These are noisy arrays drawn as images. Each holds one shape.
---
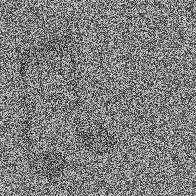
pair of musical notes
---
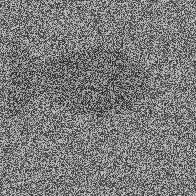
fish
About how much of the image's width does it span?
two thirds
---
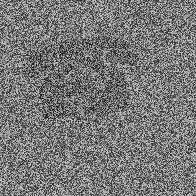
telephone
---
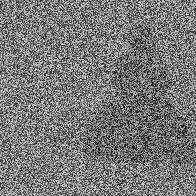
chess pawn
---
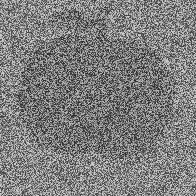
apple
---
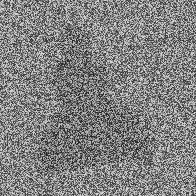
chess pawn
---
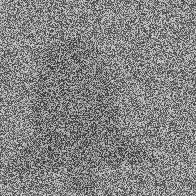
bell
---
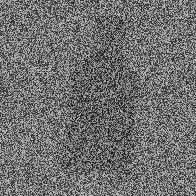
bottle
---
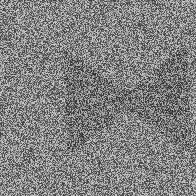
bow tie
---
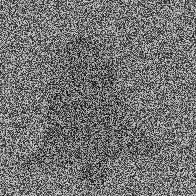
bell
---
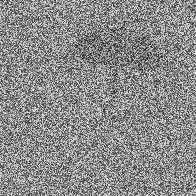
umbrella
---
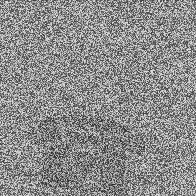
telephone
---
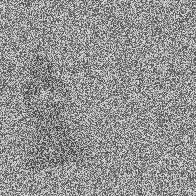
chess bishop
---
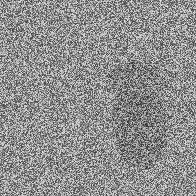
footprint
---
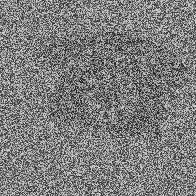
telephone
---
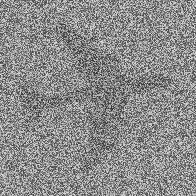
airplane
